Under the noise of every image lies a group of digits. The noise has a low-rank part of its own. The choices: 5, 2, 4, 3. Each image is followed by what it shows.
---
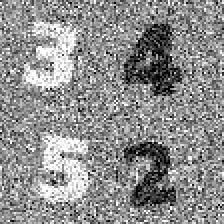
top left: light 3; top right: dark 4; bottom left: light 5; bottom right: dark 2
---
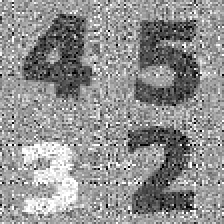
top left: dark 4; top right: dark 5; bottom left: light 3; bottom right: dark 2
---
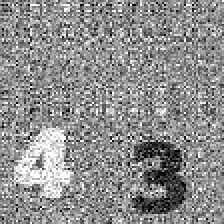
bottom left: light 4; bottom right: dark 3
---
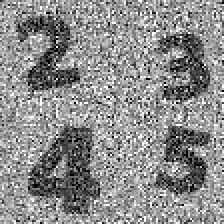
top left: dark 2; top right: dark 3; bottom left: dark 4; bottom right: dark 5
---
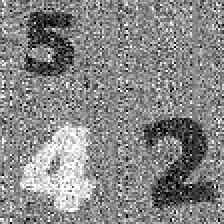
top left: dark 5; bottom left: light 4; bottom right: dark 2
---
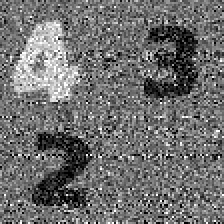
top left: light 4; top right: dark 3; bottom left: dark 2
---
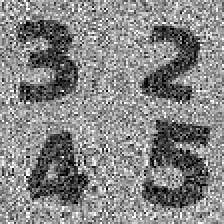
top left: dark 3; top right: dark 2; bottom left: dark 4; bottom right: dark 5
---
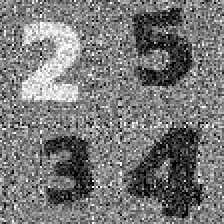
top left: light 2; top right: dark 5; bottom left: dark 3; bottom right: dark 4
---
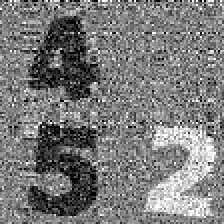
top left: dark 4; bottom left: dark 5; bottom right: light 2
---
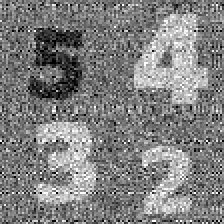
top left: dark 5; top right: light 4; bottom left: light 3; bottom right: light 2
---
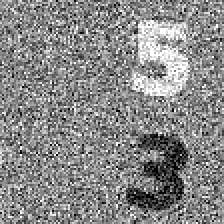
top right: light 5; bottom right: dark 3
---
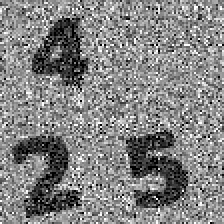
top left: dark 4; bottom left: dark 2; bottom right: dark 5
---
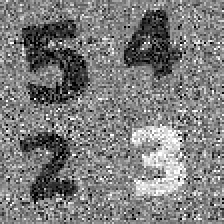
top left: dark 5; top right: dark 4; bottom left: dark 2; bottom right: light 3
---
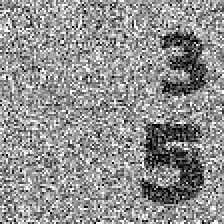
top right: dark 3; bottom right: dark 5
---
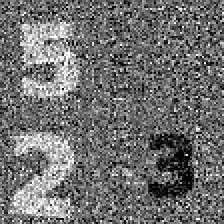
top left: light 5; bottom left: light 2; bottom right: dark 3
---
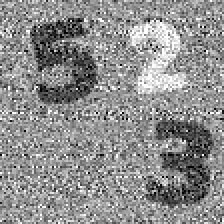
top left: dark 5; top right: light 2; bottom right: dark 3
